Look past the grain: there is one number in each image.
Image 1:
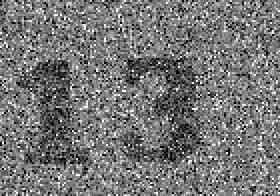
13
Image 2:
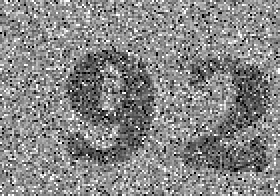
92
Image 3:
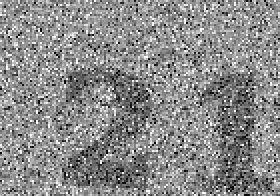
21
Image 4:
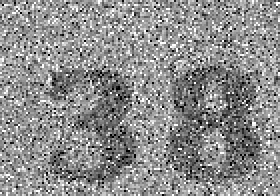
38
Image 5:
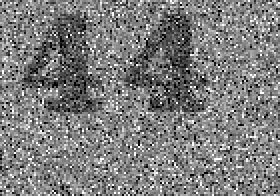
44
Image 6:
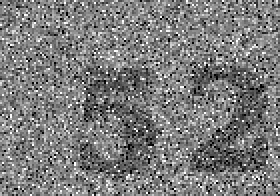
52
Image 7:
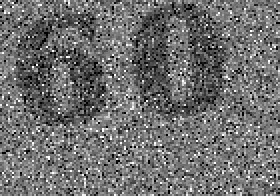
60
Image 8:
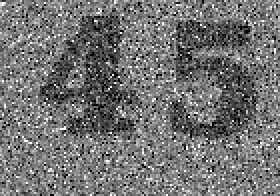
45
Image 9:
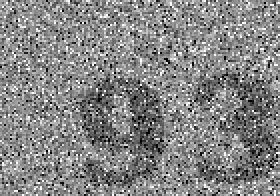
93
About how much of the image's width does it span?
two thirds
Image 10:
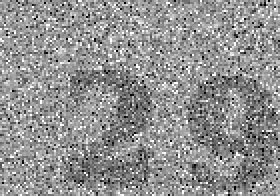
29
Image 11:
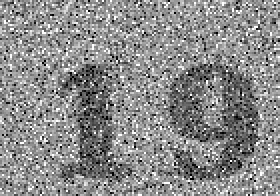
19
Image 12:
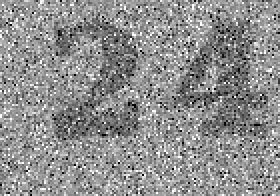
24
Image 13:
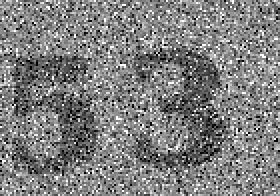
53
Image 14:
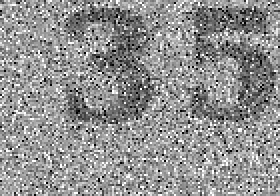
35
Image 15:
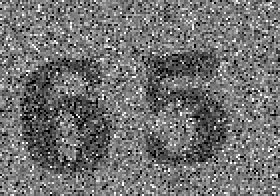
65
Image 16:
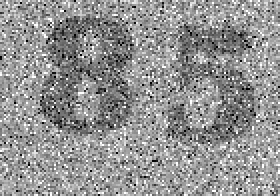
85
